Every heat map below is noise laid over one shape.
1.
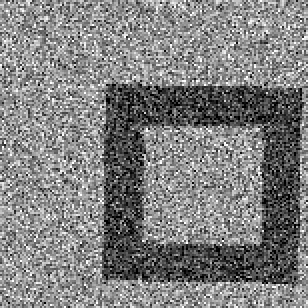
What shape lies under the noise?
square frame
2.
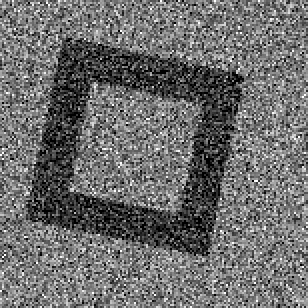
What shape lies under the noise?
square frame
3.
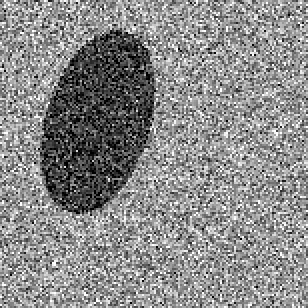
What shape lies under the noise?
ellipse
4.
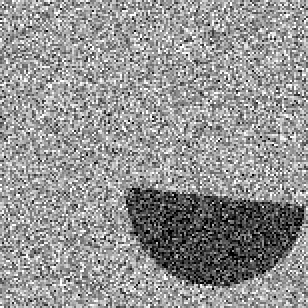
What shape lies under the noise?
half disc
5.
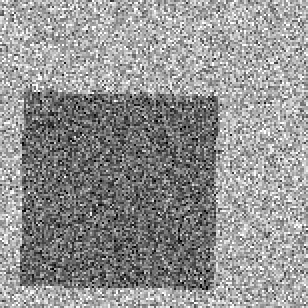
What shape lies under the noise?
square
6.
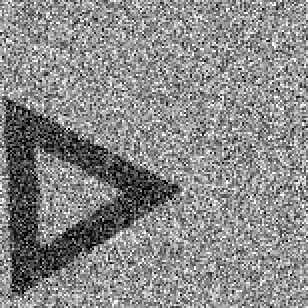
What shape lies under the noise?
triangle frame
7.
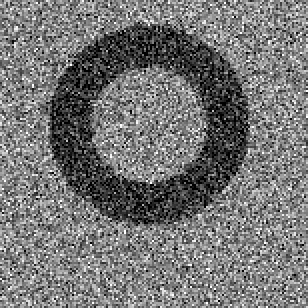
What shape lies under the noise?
ring
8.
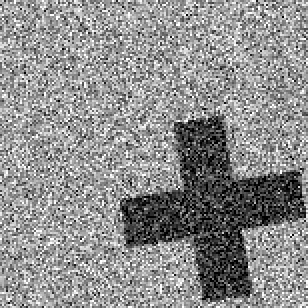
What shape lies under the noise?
cross
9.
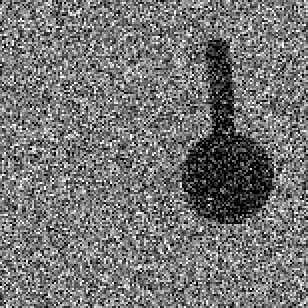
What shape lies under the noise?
lollipop
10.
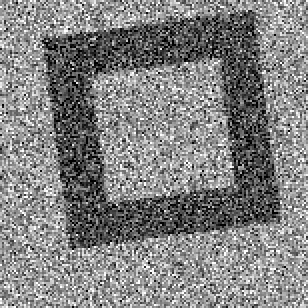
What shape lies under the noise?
square frame
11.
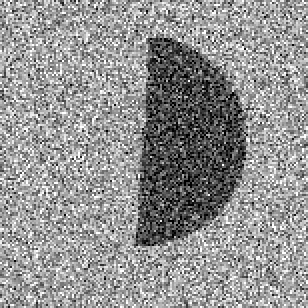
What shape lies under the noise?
half disc
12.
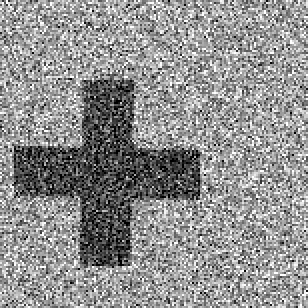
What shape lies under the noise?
cross
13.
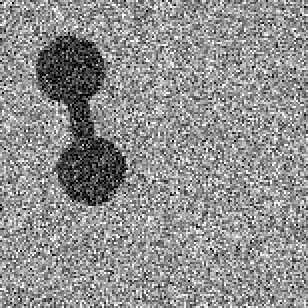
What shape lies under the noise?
dumbbell
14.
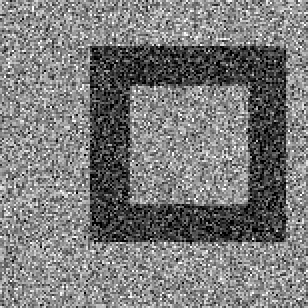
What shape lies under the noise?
square frame
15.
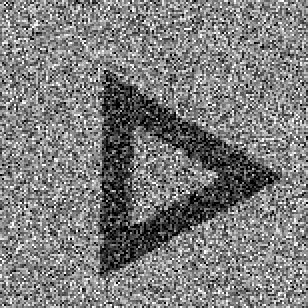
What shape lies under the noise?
triangle frame
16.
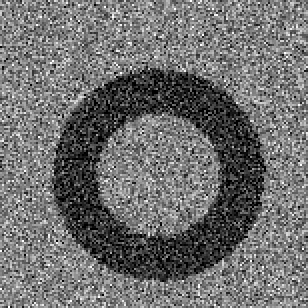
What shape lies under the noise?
ring
